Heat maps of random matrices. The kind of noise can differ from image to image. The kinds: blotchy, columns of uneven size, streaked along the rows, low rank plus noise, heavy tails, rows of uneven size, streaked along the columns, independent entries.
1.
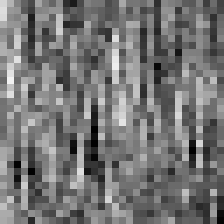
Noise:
streaked along the columns
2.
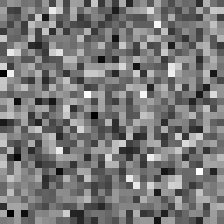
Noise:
independent entries
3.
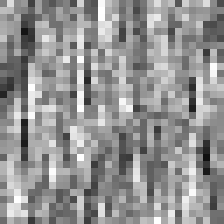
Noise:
streaked along the columns
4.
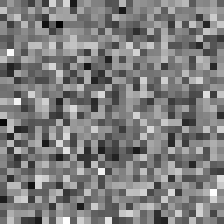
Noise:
independent entries
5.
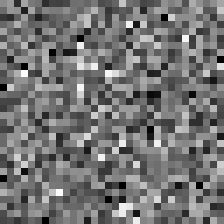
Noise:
independent entries
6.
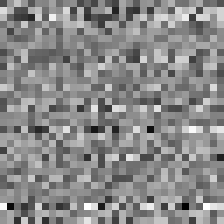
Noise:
rows of uneven size
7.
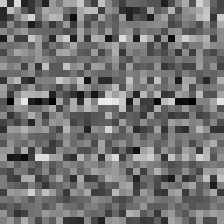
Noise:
rows of uneven size
